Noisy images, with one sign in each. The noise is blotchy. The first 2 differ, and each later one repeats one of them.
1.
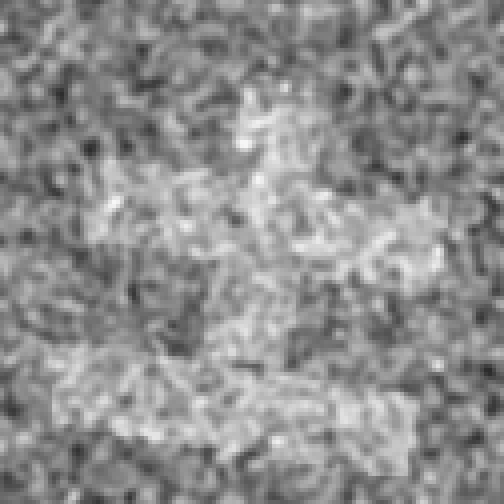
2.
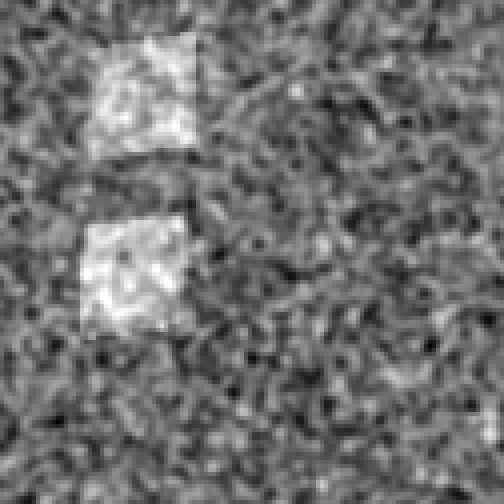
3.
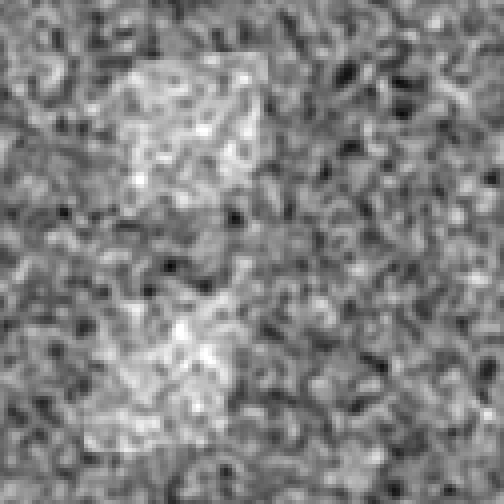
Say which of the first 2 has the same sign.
2
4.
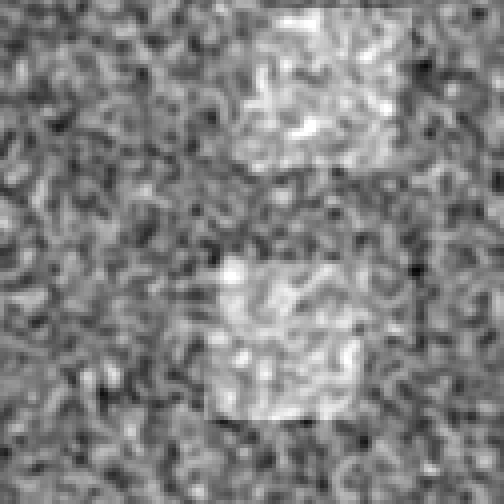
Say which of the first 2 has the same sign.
2
